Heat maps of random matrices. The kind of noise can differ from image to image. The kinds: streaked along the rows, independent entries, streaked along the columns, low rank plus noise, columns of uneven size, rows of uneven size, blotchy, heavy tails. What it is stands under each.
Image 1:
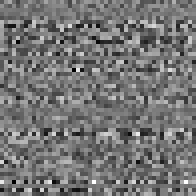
rows of uneven size
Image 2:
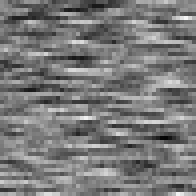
streaked along the rows
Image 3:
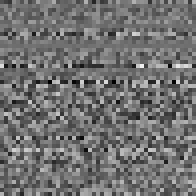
rows of uneven size
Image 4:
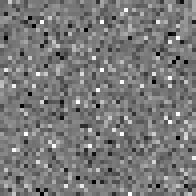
heavy tails
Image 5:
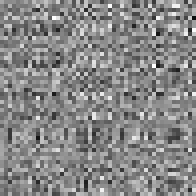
low rank plus noise
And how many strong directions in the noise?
two
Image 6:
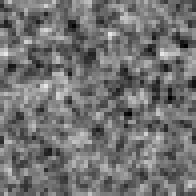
blotchy
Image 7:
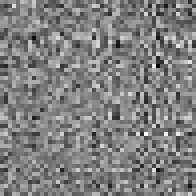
low rank plus noise
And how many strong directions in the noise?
three or four
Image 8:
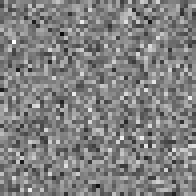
independent entries
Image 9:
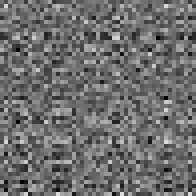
low rank plus noise
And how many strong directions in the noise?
two
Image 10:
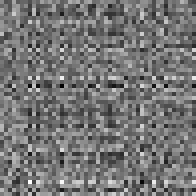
low rank plus noise
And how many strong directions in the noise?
one
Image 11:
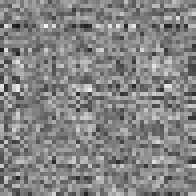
low rank plus noise
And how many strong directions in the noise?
two
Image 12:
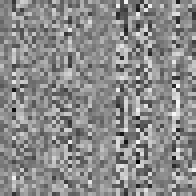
columns of uneven size
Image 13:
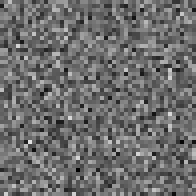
independent entries
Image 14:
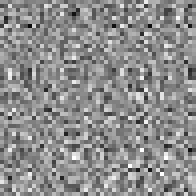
low rank plus noise
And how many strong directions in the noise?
three or four
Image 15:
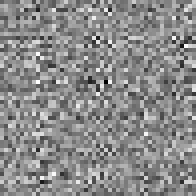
low rank plus noise
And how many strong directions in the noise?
three or four
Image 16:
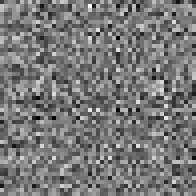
low rank plus noise
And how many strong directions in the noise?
three or four
